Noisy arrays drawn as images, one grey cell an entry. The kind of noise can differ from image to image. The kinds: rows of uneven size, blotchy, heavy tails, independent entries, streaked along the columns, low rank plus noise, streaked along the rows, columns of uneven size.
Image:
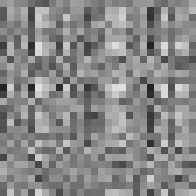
low rank plus noise
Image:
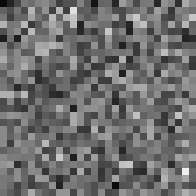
independent entries
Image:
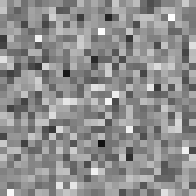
independent entries
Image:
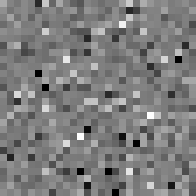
heavy tails
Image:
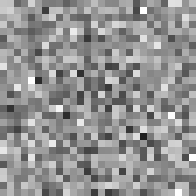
independent entries
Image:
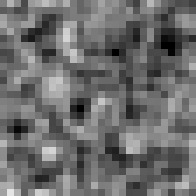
blotchy
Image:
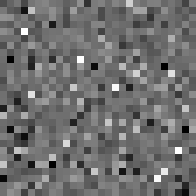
heavy tails
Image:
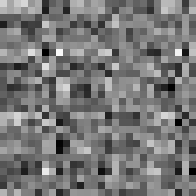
low rank plus noise
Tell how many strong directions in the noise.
two
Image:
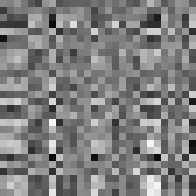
low rank plus noise
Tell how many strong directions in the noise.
one
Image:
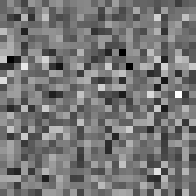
low rank plus noise
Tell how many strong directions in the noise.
three or four
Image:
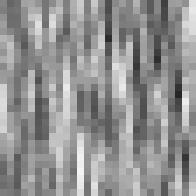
streaked along the columns
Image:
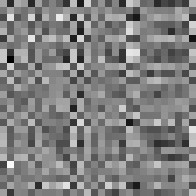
low rank plus noise
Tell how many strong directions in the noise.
one
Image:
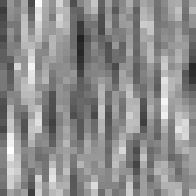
streaked along the columns
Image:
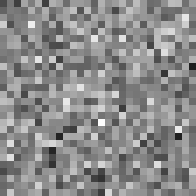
independent entries
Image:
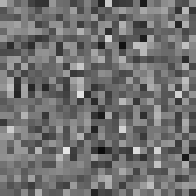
low rank plus noise
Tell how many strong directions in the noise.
five to eight
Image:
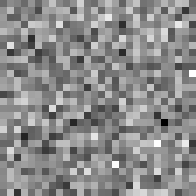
independent entries
